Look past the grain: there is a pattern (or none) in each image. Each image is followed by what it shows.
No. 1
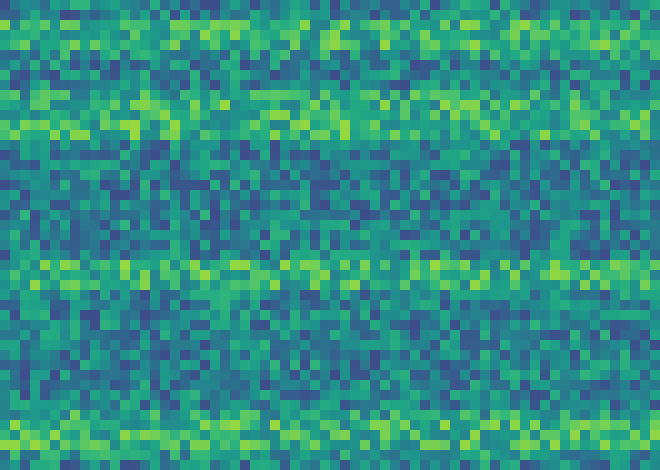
bands of rows
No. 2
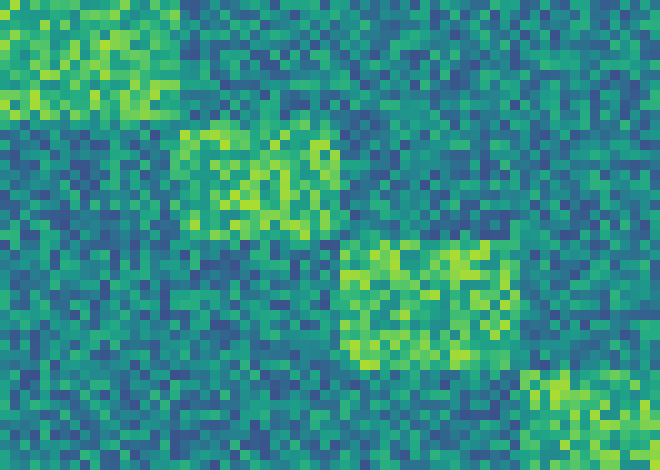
blocks along the diagonal
